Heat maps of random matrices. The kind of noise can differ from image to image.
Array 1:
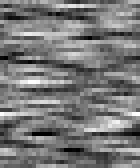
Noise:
streaked along the rows
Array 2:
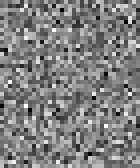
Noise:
independent entries
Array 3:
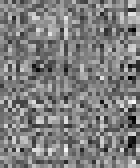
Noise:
low rank plus noise
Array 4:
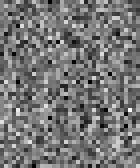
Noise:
low rank plus noise
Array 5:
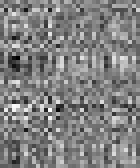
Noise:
low rank plus noise
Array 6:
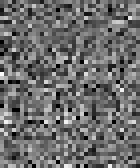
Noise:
low rank plus noise
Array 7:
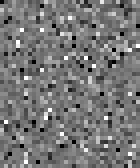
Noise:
heavy tails
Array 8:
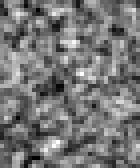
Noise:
blotchy
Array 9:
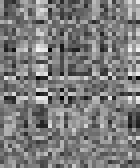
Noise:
low rank plus noise
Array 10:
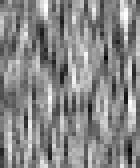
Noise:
streaked along the columns
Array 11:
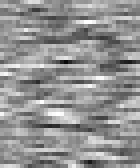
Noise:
streaked along the rows
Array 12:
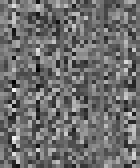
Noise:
columns of uneven size
